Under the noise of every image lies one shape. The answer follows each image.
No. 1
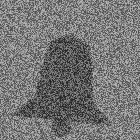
bell
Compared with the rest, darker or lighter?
darker
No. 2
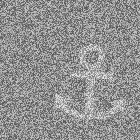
anchor
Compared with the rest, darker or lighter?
lighter
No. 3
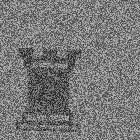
chess rook
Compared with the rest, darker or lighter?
darker
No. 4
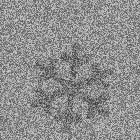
snowflake
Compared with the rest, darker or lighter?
darker
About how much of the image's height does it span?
two thirds
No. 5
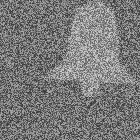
bell
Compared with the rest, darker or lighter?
lighter
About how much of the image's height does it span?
two thirds
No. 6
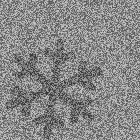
snowflake
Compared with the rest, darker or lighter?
darker
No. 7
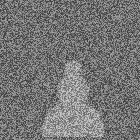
chess pawn
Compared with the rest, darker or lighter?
lighter
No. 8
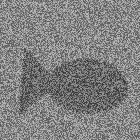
fish
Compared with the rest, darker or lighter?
darker
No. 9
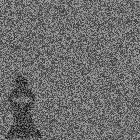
chess bishop
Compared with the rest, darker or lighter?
darker
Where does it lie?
bottom left
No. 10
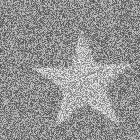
star
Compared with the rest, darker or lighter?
lighter
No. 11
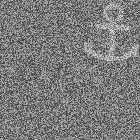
anchor
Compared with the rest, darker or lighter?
lighter
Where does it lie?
top right
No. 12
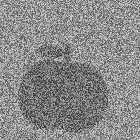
apple
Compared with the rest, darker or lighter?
darker
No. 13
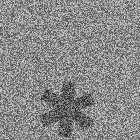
asterisk
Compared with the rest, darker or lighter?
darker
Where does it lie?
bottom middle
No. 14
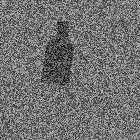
bottle
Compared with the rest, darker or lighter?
darker
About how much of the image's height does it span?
half
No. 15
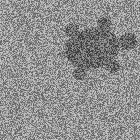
turtle
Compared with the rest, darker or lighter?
darker
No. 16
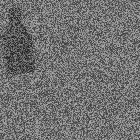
bottle
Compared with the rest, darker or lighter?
darker
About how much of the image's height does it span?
half
